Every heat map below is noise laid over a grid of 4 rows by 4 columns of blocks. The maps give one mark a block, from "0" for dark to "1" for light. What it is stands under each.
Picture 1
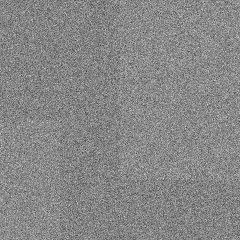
0 0 1 1
0 0 1 1
1 0 1 1
1 0 0 0
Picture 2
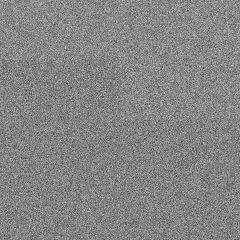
1 1 1 1
0 0 1 1
0 0 0 0
0 0 0 0
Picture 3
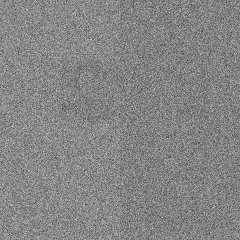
1 1 0 0
1 0 0 0
1 1 0 0
1 1 0 0
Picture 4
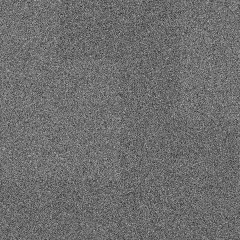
1 0 0 1
1 1 0 1
1 1 0 0
0 0 0 0
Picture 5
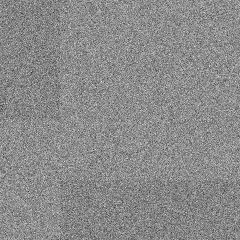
0 1 1 1
0 1 1 1
1 1 1 1
1 0 0 0
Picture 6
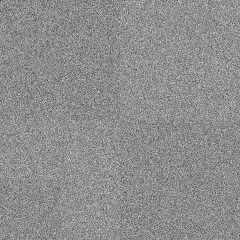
0 0 1 1
0 0 1 1
1 1 0 0
0 1 0 0
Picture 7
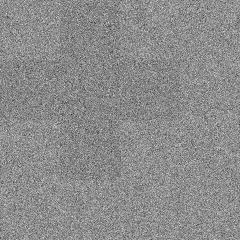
1 0 1 1
0 0 0 1
1 0 1 1
1 1 1 1
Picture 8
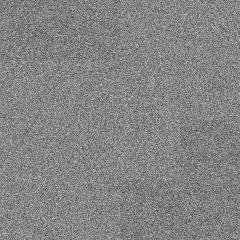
0 0 1 1
1 1 1 1
1 1 1 0
1 1 0 0
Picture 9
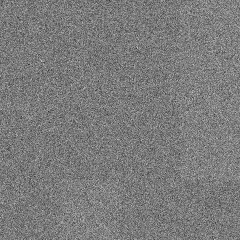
0 0 0 1
0 0 0 1
0 0 0 1
0 1 0 0
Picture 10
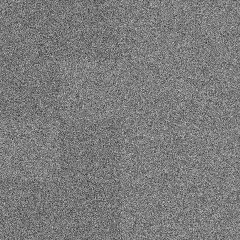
0 0 1 1
0 1 1 1
1 0 1 1
0 0 1 1
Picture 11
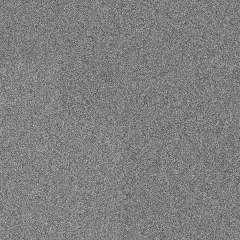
0 0 0 0
1 0 0 0
1 1 0 0
1 1 0 0
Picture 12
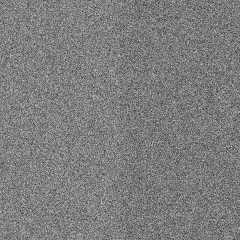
1 1 0 0
1 1 0 0
1 1 0 0
1 1 0 0
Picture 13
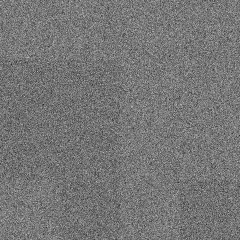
1 1 1 1
0 0 1 1
0 0 1 1
1 0 1 0
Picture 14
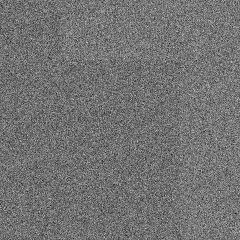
0 1 1 1
0 0 0 1
0 0 0 1
0 0 0 1
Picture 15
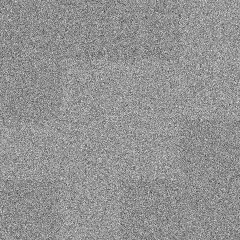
0 0 0 1
0 1 1 1
1 1 1 0
0 1 0 0
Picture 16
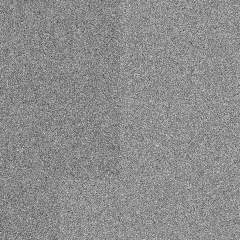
0 0 1 1
0 0 1 1
0 0 1 1
0 1 1 1
